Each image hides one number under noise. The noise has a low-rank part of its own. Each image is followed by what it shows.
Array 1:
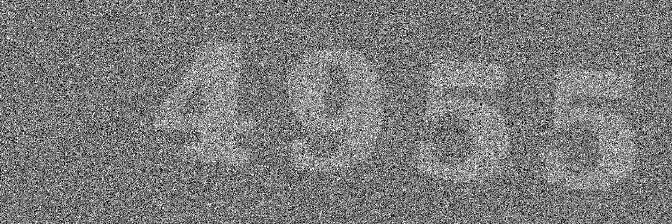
4955
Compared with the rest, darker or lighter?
lighter
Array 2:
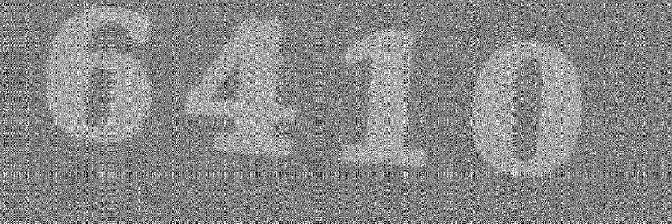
6410
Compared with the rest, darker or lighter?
lighter
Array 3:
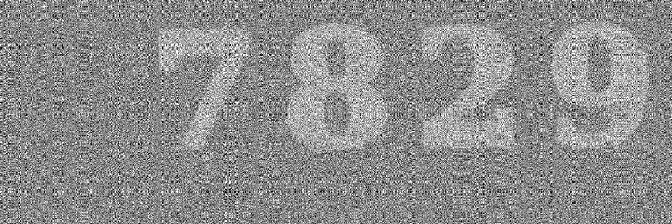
7829
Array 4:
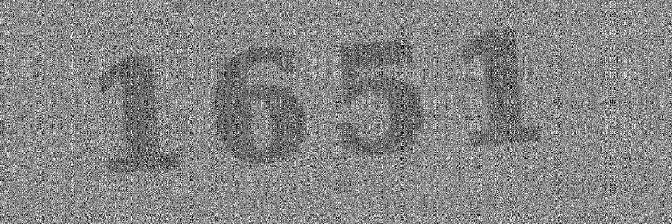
1651
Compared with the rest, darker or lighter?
darker
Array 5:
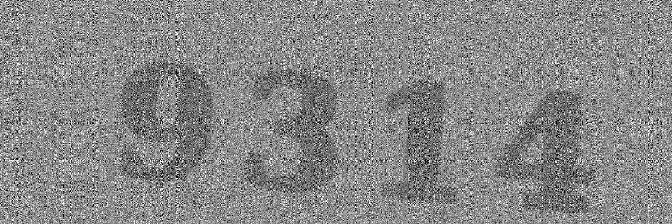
9314
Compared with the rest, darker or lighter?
darker
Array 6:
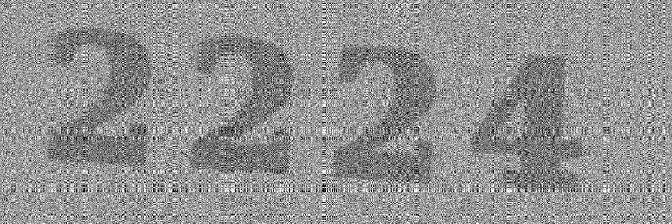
2224
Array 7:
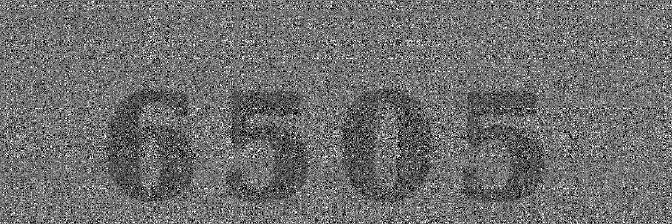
6505
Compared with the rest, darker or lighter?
darker
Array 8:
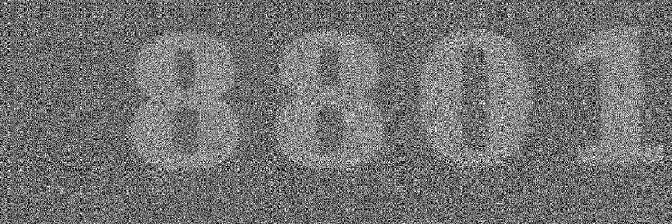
8801
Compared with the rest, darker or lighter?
lighter
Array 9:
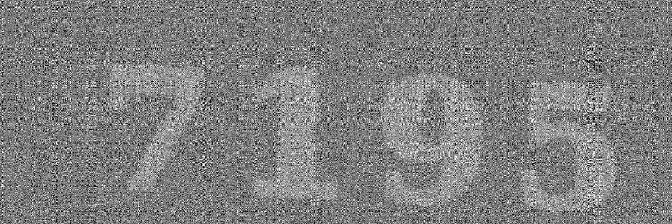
7195
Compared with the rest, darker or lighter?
lighter
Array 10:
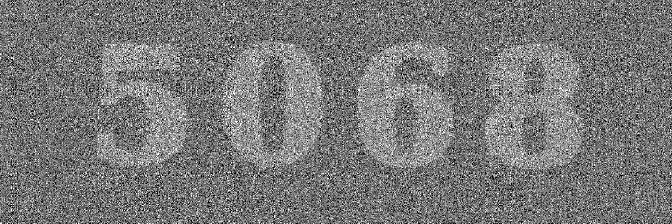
5068
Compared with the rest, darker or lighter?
lighter
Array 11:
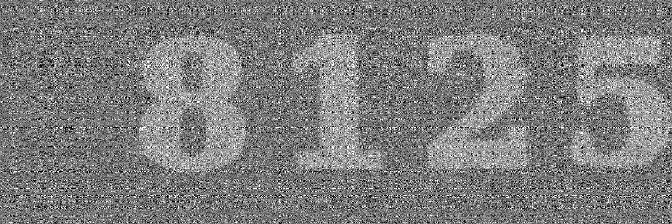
8125
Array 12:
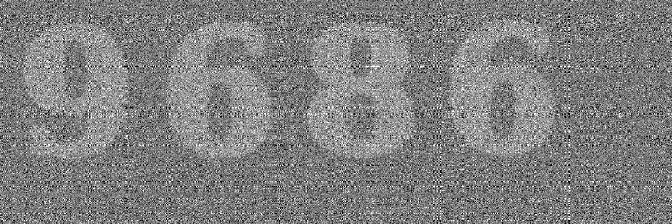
9686
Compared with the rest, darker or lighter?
lighter
